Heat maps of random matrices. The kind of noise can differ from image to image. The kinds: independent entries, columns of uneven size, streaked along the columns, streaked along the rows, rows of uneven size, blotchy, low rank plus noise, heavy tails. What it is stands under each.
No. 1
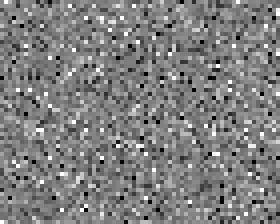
heavy tails
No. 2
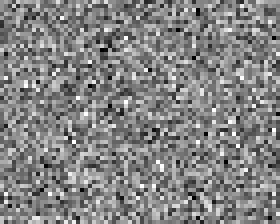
independent entries
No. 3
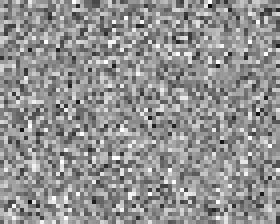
independent entries
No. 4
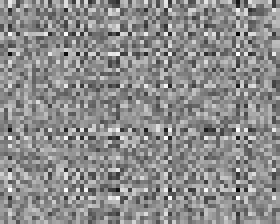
low rank plus noise
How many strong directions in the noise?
one
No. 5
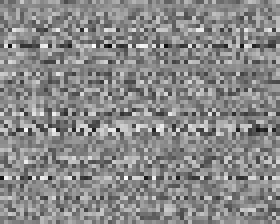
rows of uneven size
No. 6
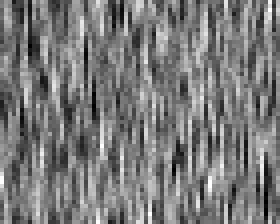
streaked along the columns
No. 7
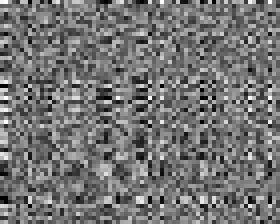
low rank plus noise
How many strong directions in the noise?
one
